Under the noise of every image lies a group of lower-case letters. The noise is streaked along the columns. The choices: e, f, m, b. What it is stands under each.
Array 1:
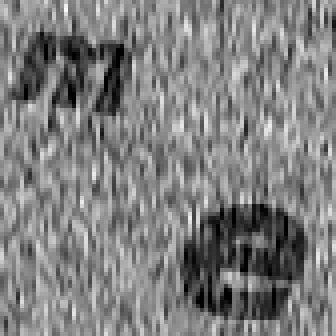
top left: m; bottom right: e
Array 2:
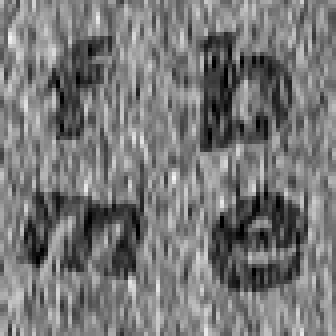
top left: f; top right: b; bottom left: m; bottom right: e
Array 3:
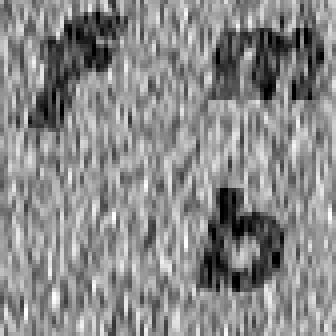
top left: f; top right: m; bottom right: b
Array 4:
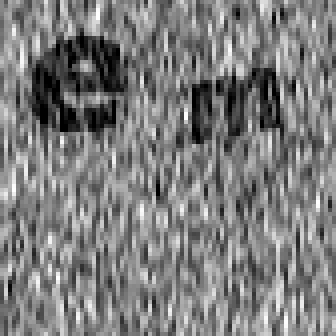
top left: e; top right: m
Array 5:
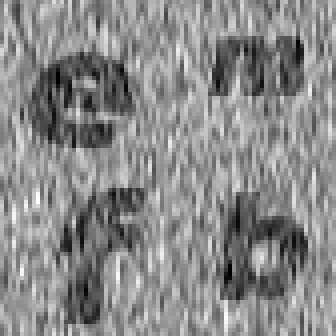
top left: e; top right: m; bottom left: f; bottom right: b
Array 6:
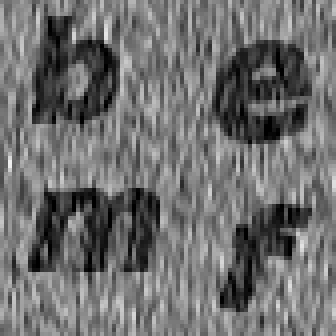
top left: b; top right: e; bottom left: m; bottom right: f
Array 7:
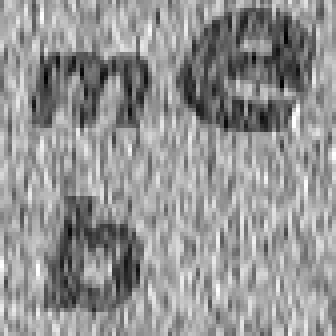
top left: m; top right: e; bottom left: b
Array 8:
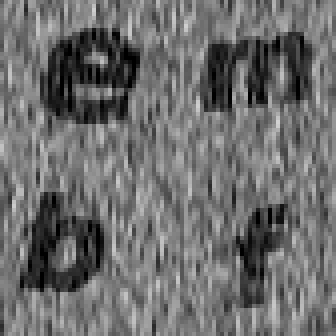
top left: e; top right: m; bottom left: b; bottom right: f
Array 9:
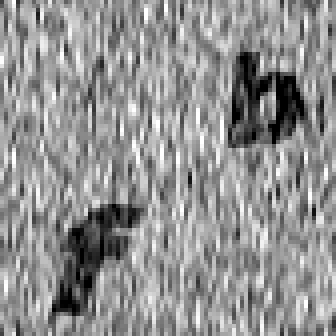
top right: b; bottom left: f
